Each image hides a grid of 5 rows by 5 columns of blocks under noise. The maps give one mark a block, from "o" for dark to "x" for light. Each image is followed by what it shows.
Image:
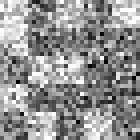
x o x o x
x o o o o
o x x o o
x o o o o
o x o x o
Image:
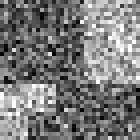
o o o x x
o o o x x
o o o x x
x x o o o
x o o o o
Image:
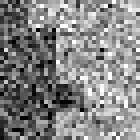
o x x x x
o o x x x
o o x x x
o o o x x
o o x x x
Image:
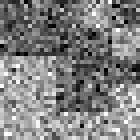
o o o x o
o o o o x
x x o o o
x x o o x
x x x x x
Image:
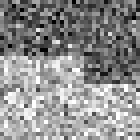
o o o o o
o o o o o
x x x o o
x x x x x
x x x x x
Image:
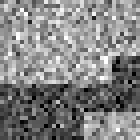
x x x x x
x x x x x
x x x x o
o o o o o
o o o x x
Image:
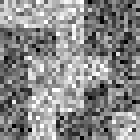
x x x o o
o o x o o
o x x x o
o x x o o
o x o o x
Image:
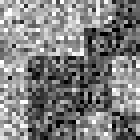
x x x x o
x x x o o
x o o o x
x o o o x
x o o x o
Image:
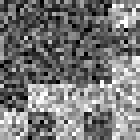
o o o o x
o o o o o
o o o o x
o x x x x
x o x o x
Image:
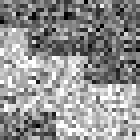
o o o o o
x o o o o
x x x o o
x x x x x
o o x x x
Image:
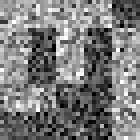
x x x x o
x o x o x
x o x o x
x x o o x
o o o o x
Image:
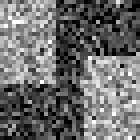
x x o o o
x x o o o
x x o x x
o o o x x
o o o x x
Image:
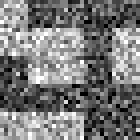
x o o o o
x x x o x
o x x o x
o o o o o
x x x o o
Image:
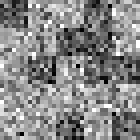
o x x o x
x x o o x
x o x o o
x x x x x
x x o x o
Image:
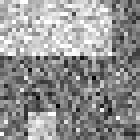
x x x x o
x x x x o
o o o o o
o o o o o
o x o o o
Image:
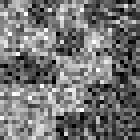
x o x o o
x x o x o
o o x x o
x x x o o
x x o o o
